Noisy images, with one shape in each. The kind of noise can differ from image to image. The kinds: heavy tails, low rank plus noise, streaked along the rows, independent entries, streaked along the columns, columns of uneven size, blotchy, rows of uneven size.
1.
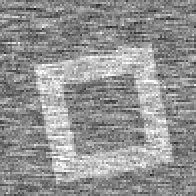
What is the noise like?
streaked along the rows
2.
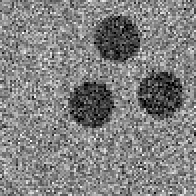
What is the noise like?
low rank plus noise
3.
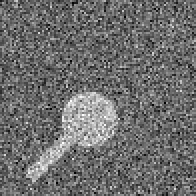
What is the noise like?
independent entries
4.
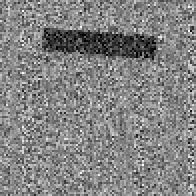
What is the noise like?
columns of uneven size
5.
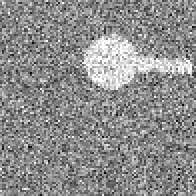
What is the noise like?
low rank plus noise
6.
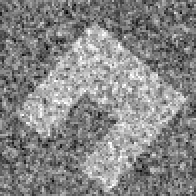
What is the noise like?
blotchy
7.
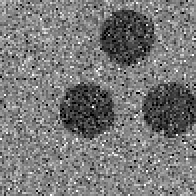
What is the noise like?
heavy tails
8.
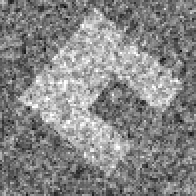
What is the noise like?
blotchy
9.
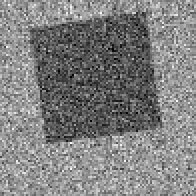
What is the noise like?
low rank plus noise
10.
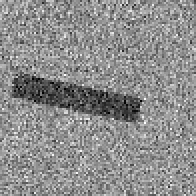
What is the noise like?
low rank plus noise
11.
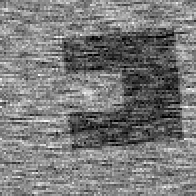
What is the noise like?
streaked along the rows
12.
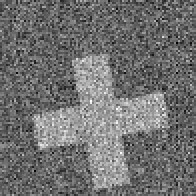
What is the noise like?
low rank plus noise
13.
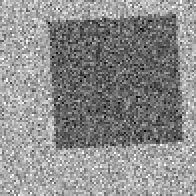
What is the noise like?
independent entries
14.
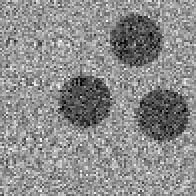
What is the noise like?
low rank plus noise
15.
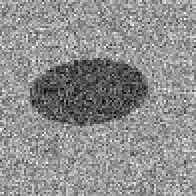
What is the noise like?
low rank plus noise
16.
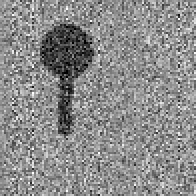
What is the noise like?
columns of uneven size
